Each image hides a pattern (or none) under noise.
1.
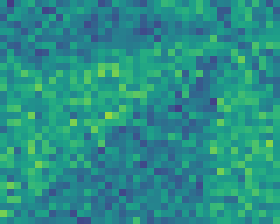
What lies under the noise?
spokes from one point
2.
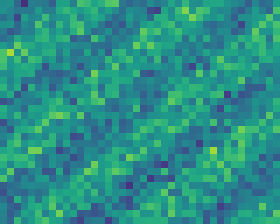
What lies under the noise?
diagonal stripes
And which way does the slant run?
bottom left to top right
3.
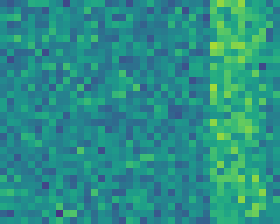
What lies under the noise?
one vertical stripe
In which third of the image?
right
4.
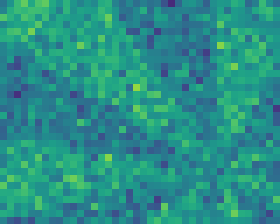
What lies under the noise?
spokes from one point
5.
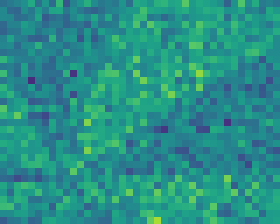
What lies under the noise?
spokes from one point
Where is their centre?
bottom left
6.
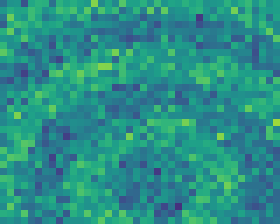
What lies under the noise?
rings round one point
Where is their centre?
bottom middle
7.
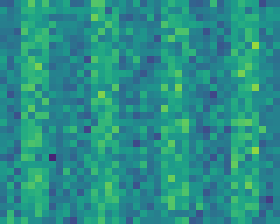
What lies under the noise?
vertical stripes
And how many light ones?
4
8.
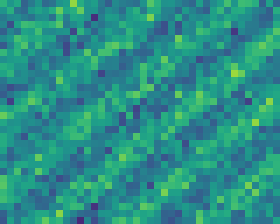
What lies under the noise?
diagonal stripes
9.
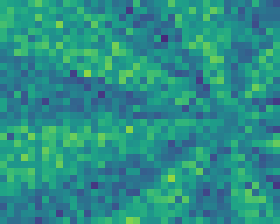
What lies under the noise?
spokes from one point
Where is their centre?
middle right
